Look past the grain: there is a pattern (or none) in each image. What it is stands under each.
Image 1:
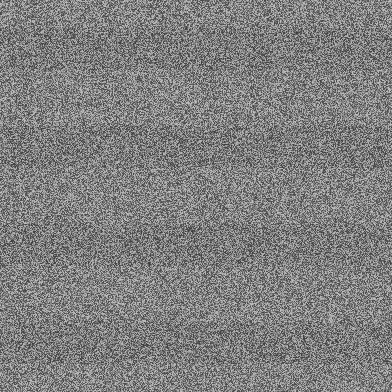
horizontal stripes
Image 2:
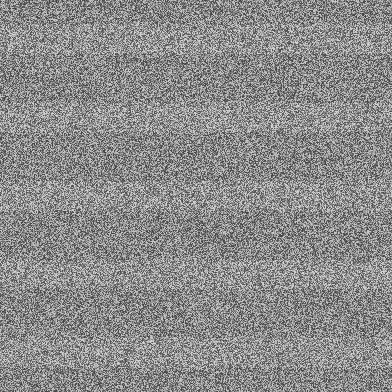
horizontal stripes
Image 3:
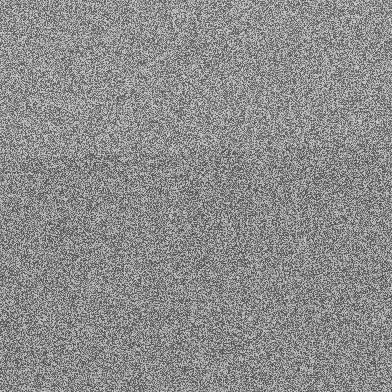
a sharp edge
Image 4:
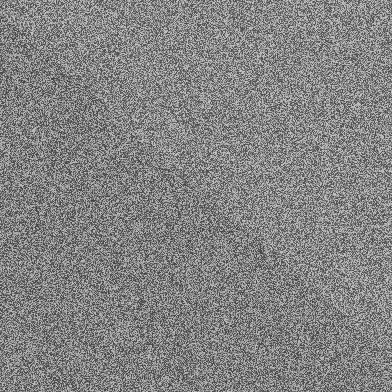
a sharp edge
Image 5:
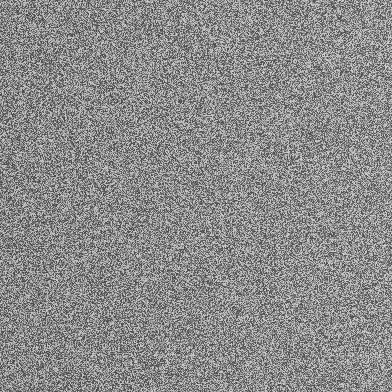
a smooth slope
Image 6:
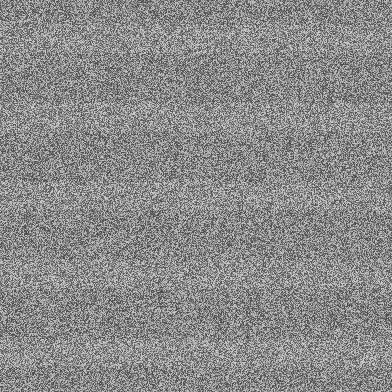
horizontal stripes
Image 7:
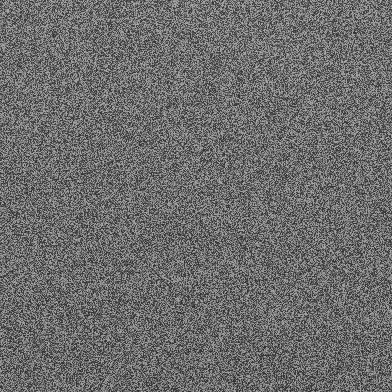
a smooth slope
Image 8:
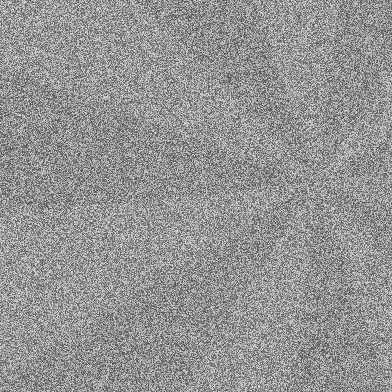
spokes from one point
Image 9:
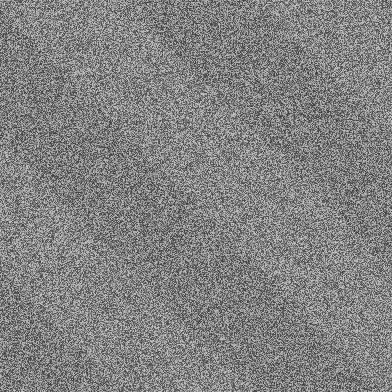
diagonal stripes
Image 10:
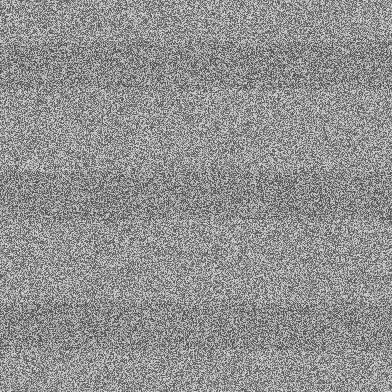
horizontal stripes
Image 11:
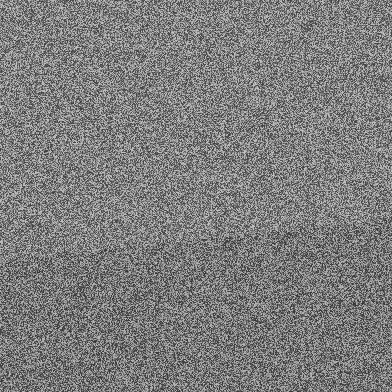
a sharp edge
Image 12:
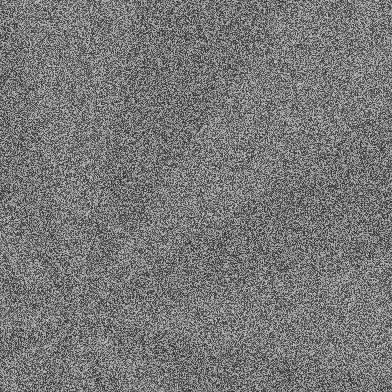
spokes from one point
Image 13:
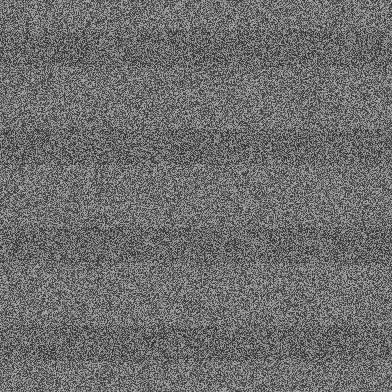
horizontal stripes
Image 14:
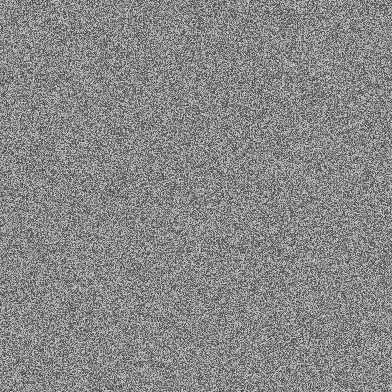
only noise
